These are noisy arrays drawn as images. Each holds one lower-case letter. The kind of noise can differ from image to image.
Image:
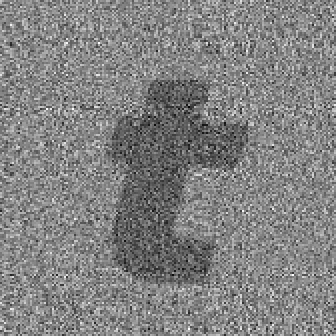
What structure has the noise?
low rank plus noise
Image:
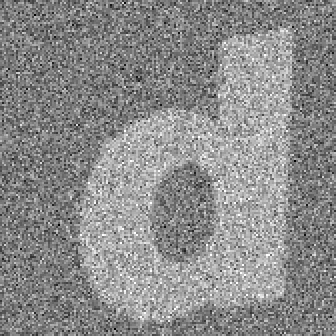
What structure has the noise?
independent entries
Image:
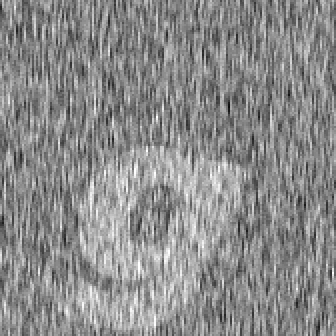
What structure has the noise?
streaked along the columns
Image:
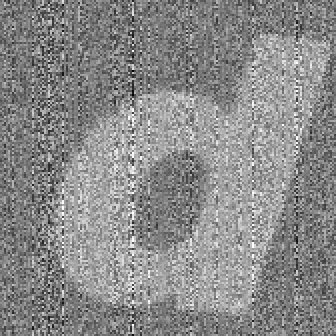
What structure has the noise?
columns of uneven size
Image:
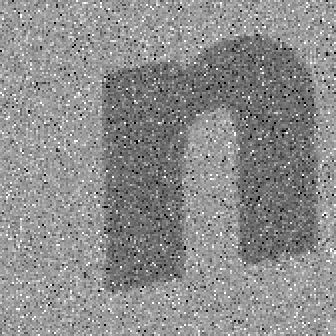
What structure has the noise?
heavy tails
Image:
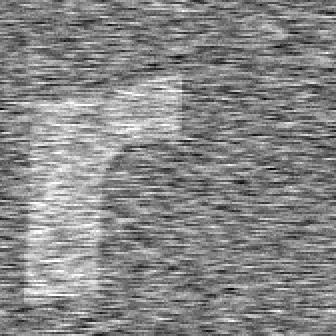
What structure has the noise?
streaked along the rows
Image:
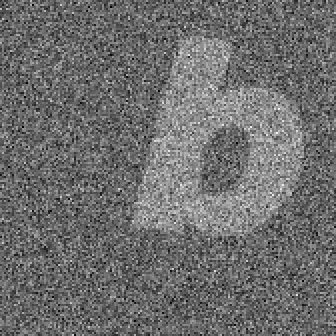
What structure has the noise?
independent entries
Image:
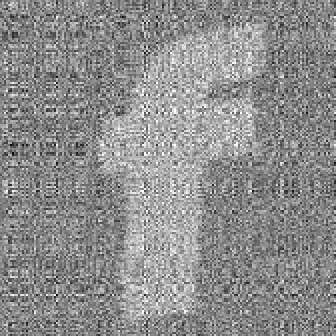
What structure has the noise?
low rank plus noise
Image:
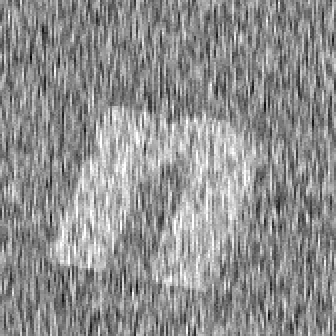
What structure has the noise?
streaked along the columns
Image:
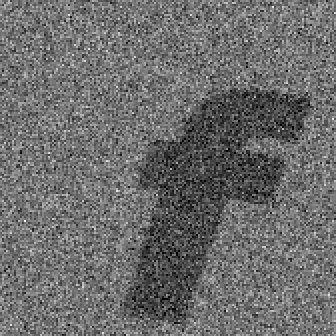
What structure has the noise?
independent entries
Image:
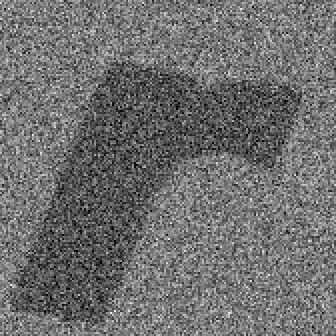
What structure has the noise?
independent entries
